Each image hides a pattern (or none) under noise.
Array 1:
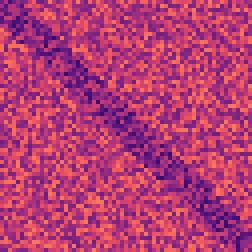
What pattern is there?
a diagonal band
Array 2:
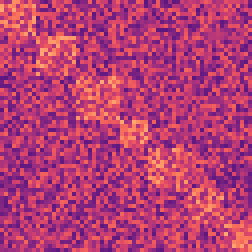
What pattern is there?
blocks along the diagonal
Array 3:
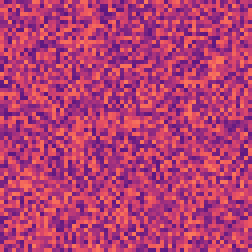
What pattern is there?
only noise
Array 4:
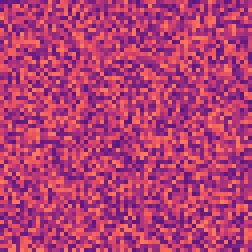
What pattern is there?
only noise
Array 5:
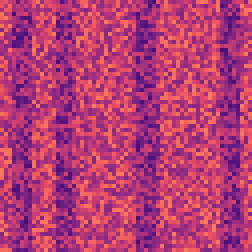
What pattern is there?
bands of columns
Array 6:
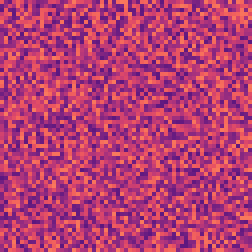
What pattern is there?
only noise
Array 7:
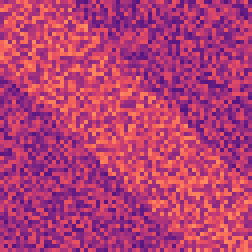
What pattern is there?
a diagonal band
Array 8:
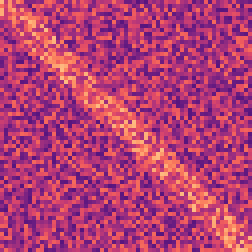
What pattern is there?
a diagonal band
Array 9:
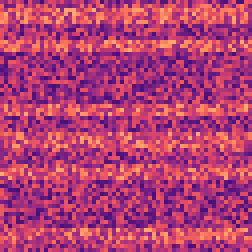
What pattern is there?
bands of rows
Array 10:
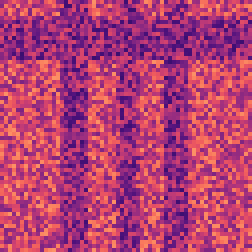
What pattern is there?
bands of rows crossing bands of columns
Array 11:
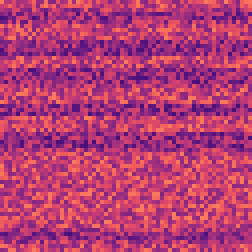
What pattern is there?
bands of rows
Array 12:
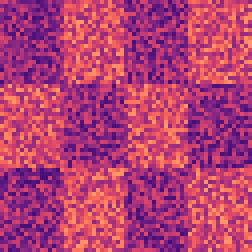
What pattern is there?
a checkerboard
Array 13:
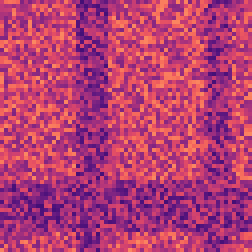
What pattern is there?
bands of rows crossing bands of columns
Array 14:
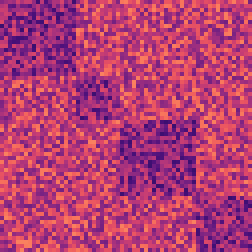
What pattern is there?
blocks along the diagonal
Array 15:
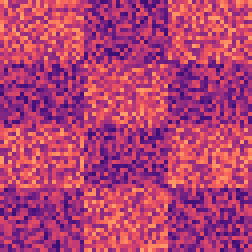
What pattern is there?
a checkerboard
